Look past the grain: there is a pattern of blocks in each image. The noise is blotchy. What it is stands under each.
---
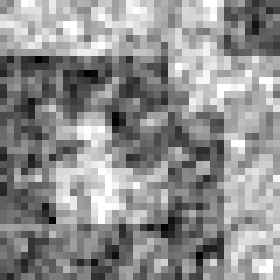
mirrored about the diagonal from the bottom left
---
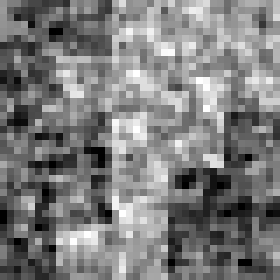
no symmetry
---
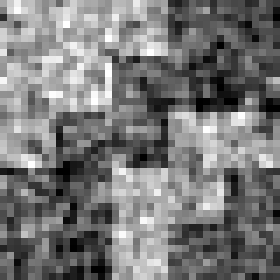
mirrored about the diagonal from the top left
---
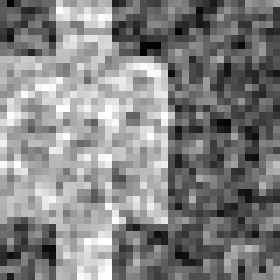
top and bottom mirror each other
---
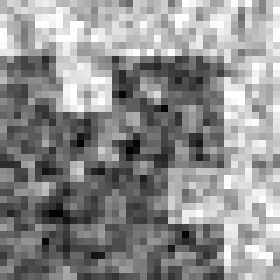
mirrored about the diagonal from the bottom left
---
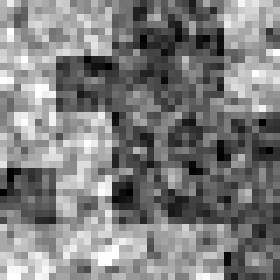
no symmetry
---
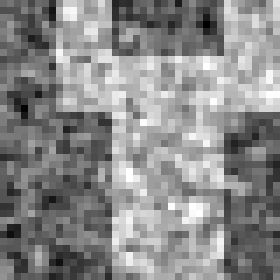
no symmetry
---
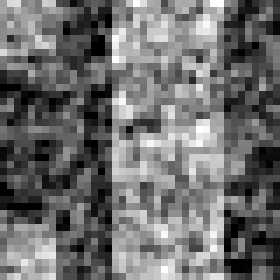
top and bottom mirror each other
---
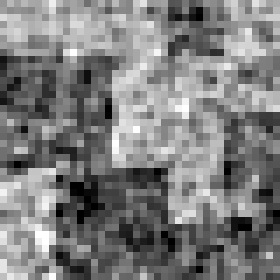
no symmetry
